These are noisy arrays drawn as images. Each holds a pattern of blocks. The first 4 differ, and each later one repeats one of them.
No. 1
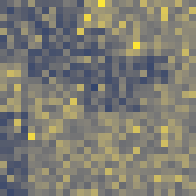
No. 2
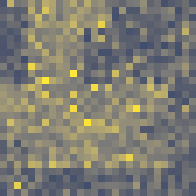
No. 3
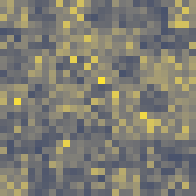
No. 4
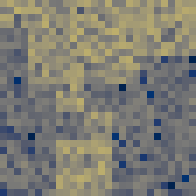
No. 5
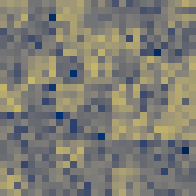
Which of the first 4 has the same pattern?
3
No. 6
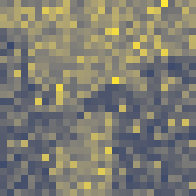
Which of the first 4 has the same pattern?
4
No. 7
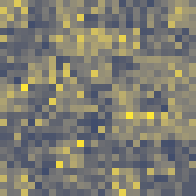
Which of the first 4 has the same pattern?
3
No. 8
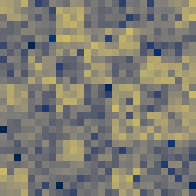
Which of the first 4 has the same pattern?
3
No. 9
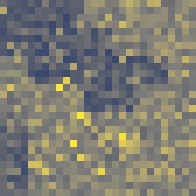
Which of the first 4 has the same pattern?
1
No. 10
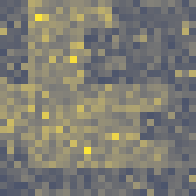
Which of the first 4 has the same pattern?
2
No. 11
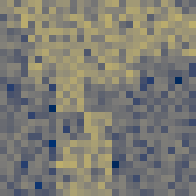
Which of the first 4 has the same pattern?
4
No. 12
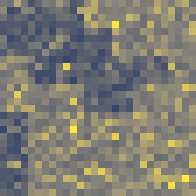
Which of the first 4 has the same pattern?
1
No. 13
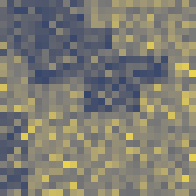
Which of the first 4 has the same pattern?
1
